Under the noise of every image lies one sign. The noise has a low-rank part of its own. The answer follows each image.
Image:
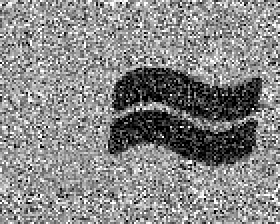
dark approximately sign
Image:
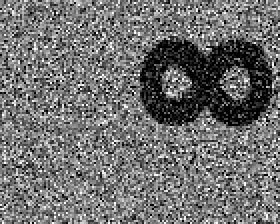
dark infinity sign
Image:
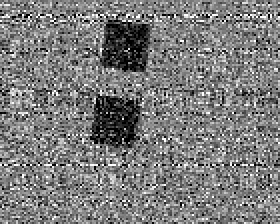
dark colon
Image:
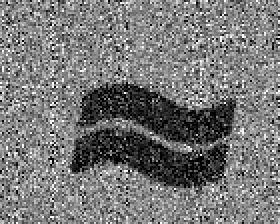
dark approximately sign
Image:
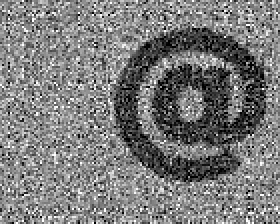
dark at sign
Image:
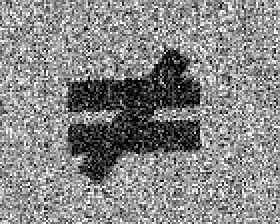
dark not-equal sign
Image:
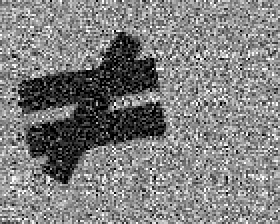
dark not-equal sign
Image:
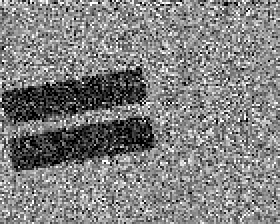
dark equals sign
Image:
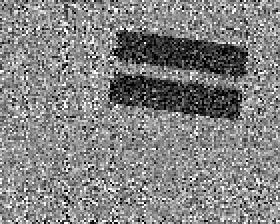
dark equals sign
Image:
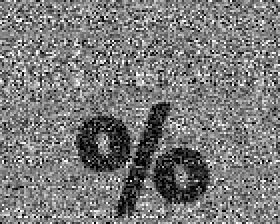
dark percent sign
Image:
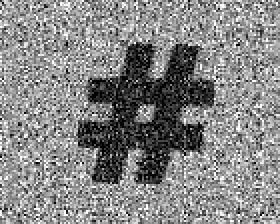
dark hash sign
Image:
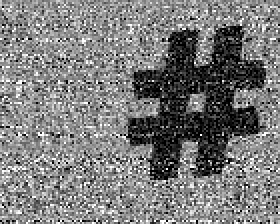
dark hash sign
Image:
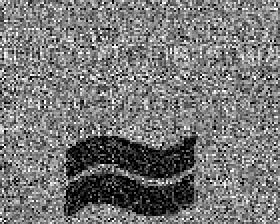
dark approximately sign
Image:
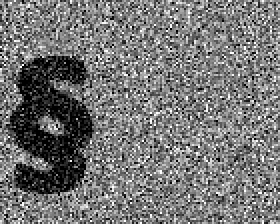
dark section sign
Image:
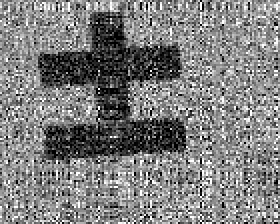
dark plus-minus sign
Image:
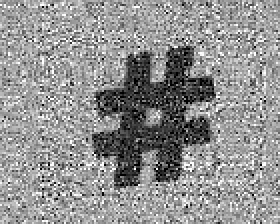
dark hash sign
